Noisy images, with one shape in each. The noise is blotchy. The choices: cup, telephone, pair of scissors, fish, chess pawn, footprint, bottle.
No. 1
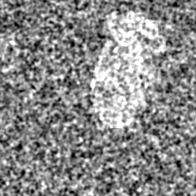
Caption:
light footprint
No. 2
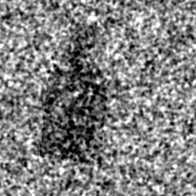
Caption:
dark bottle
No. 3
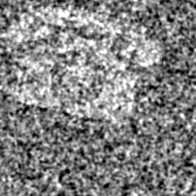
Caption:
light telephone
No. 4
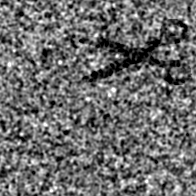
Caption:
dark pair of scissors
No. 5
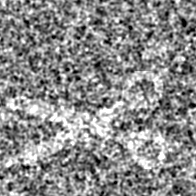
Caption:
light pair of scissors
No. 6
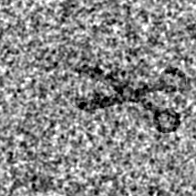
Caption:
dark pair of scissors
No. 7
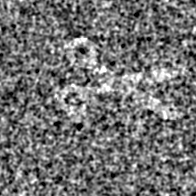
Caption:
light pair of scissors
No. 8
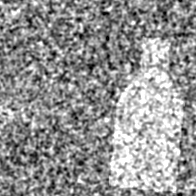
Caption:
light bottle
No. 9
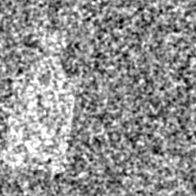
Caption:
light bottle
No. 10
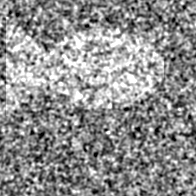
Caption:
light fish
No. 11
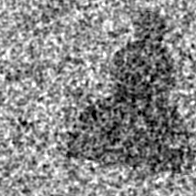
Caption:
dark chess pawn
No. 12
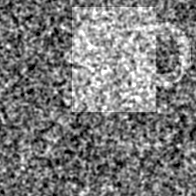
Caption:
light cup
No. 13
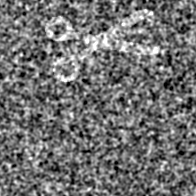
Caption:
light pair of scissors
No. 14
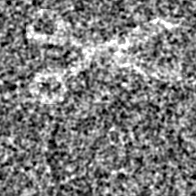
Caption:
light pair of scissors
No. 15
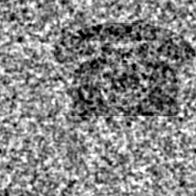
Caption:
dark telephone
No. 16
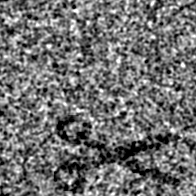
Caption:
dark pair of scissors
